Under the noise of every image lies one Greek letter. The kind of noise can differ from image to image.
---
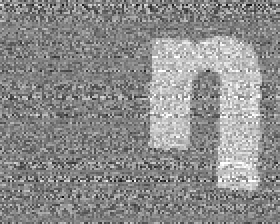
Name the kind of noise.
rows of uneven size
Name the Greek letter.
eta
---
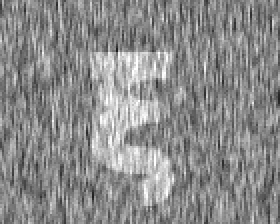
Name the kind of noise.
streaked along the columns
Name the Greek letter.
xi
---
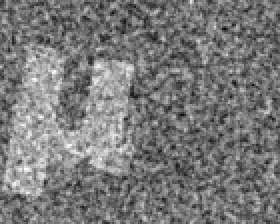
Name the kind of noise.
blotchy
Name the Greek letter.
mu
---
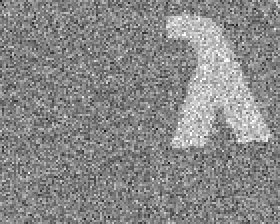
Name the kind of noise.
independent entries
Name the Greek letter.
lambda
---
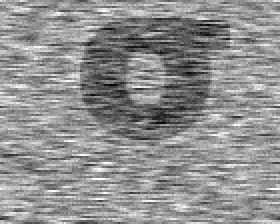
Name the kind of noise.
streaked along the rows
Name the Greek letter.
sigma
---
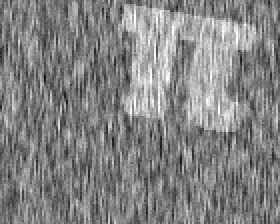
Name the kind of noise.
streaked along the columns
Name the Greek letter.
pi
